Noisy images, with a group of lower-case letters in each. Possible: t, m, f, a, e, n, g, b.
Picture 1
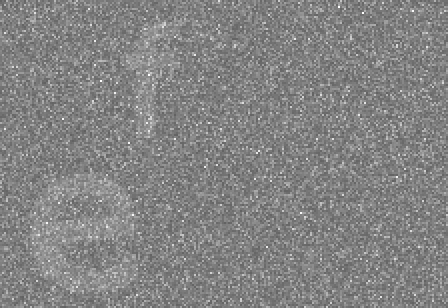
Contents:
top left: f; bottom left: e
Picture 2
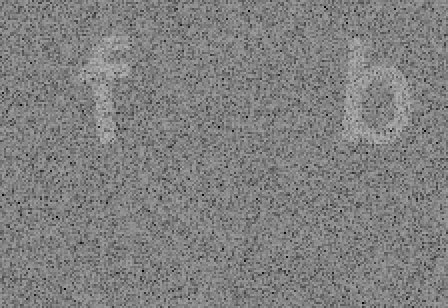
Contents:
top left: f; top right: b
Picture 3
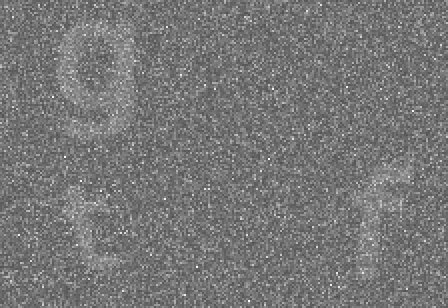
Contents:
top left: g; bottom left: t; bottom right: f
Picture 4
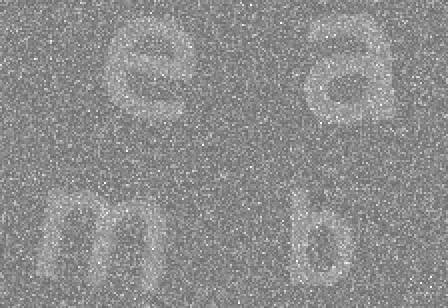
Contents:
top left: e; top right: a; bottom left: m; bottom right: b
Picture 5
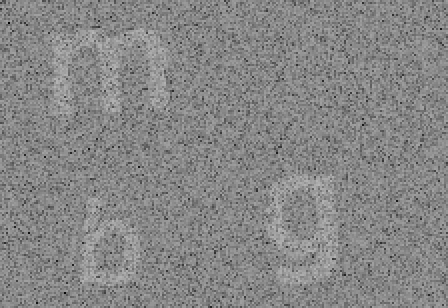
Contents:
top left: m; bottom left: b; bottom right: g
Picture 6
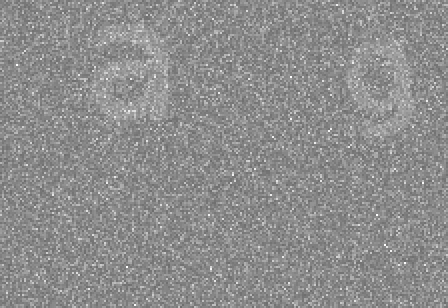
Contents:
top left: a; top right: g
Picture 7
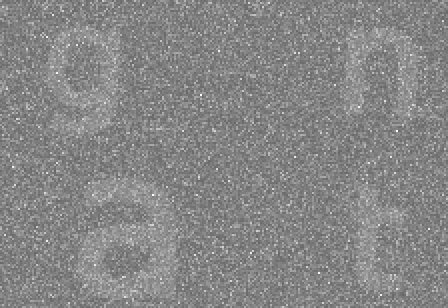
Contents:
top left: g; top right: n; bottom left: a; bottom right: t
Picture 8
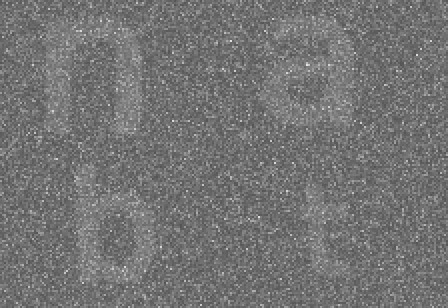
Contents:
top left: n; top right: a; bottom left: b; bottom right: t
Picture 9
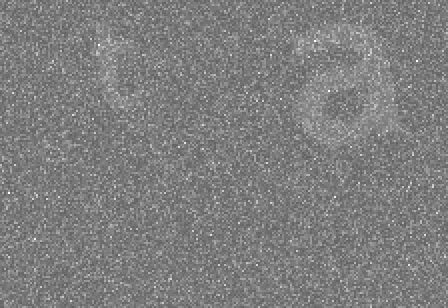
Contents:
top left: t; top right: a
